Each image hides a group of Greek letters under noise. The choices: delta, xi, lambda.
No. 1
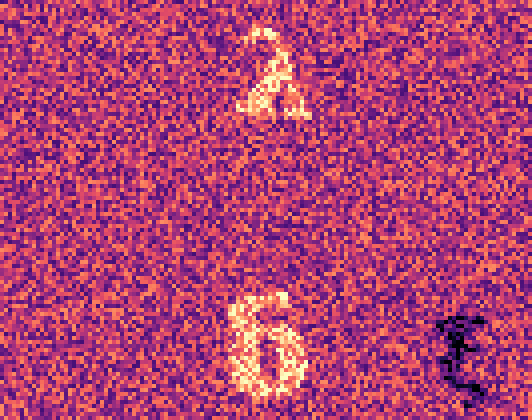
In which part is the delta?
bottom middle
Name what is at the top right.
nothing
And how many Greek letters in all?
3
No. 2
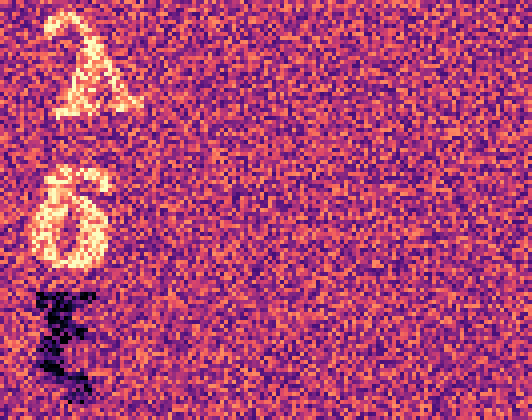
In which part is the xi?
bottom left
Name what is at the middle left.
delta
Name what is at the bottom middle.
nothing
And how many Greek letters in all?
3
